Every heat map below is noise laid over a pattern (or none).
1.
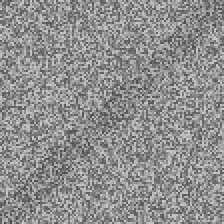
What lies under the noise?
a diagonal band
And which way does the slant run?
bottom left to top right
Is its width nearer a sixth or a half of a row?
a sixth
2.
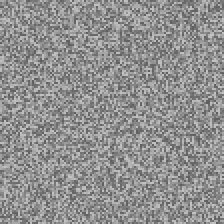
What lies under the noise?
only noise
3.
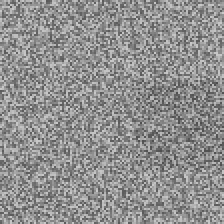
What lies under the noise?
one block
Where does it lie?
middle right
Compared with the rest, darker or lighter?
darker
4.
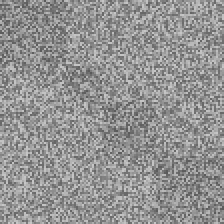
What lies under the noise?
blocks along the diagonal
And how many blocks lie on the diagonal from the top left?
4
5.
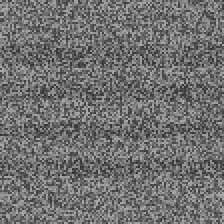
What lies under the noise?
bands of rows
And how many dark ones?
4
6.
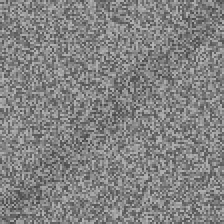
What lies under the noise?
a diagonal band
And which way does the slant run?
bottom left to top right
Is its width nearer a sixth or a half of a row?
a sixth
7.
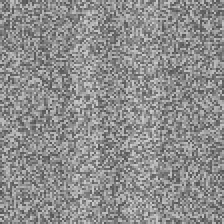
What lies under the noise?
bands of columns
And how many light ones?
2
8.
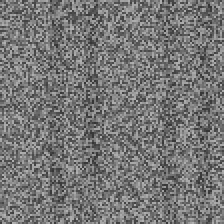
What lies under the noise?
bands of columns
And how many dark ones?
4
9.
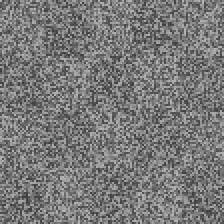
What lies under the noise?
a checkerboard
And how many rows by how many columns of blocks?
4 by 5
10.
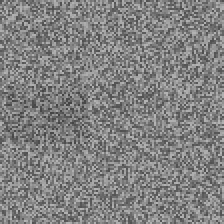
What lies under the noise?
one block
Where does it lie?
middle left
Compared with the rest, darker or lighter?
darker
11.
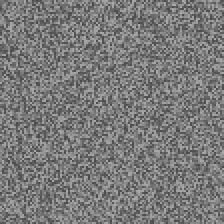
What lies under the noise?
only noise
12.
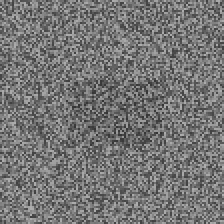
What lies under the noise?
one block
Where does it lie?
centre
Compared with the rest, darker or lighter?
darker
